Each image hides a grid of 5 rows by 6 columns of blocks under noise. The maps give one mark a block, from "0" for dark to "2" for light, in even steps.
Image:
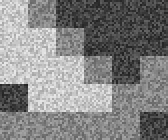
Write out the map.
210000
221000
222101
022211
111110
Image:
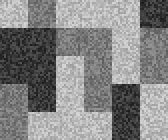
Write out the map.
212220
001121
002121
102102
122202
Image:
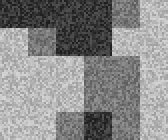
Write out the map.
000012
210022
222112
222112
221012
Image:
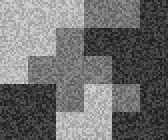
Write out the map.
222110
221000
211100
001210
002200
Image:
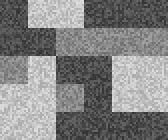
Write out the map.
022000
001111
120022
221022
220000
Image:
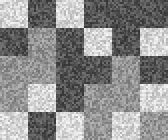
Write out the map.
202000
010202
110010
120112
202121
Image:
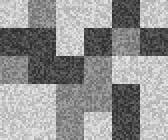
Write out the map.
212202
002010
100122
221102
221202
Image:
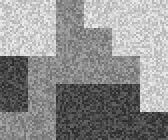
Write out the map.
221222
221122
011112
010002
110000
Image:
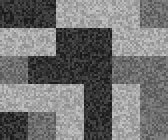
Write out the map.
002221
220022
100011
222021
012021
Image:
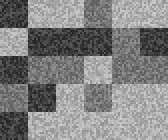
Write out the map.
022122
200010
011211
102122
022222
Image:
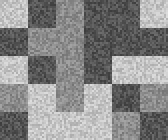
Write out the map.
201002
011000
201022
121201
022210
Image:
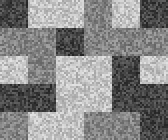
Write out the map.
022120
110111
212202
002200
122110
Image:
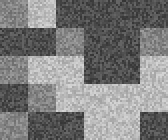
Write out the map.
120000
001001
122002
012222
100220
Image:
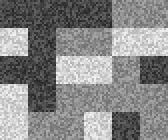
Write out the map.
000011
201122
002210
201111
211201
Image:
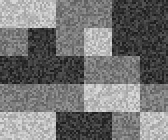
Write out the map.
221100
101200
000110
111221
220012
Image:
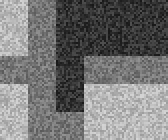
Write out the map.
210000
210000
110111
210222
211222
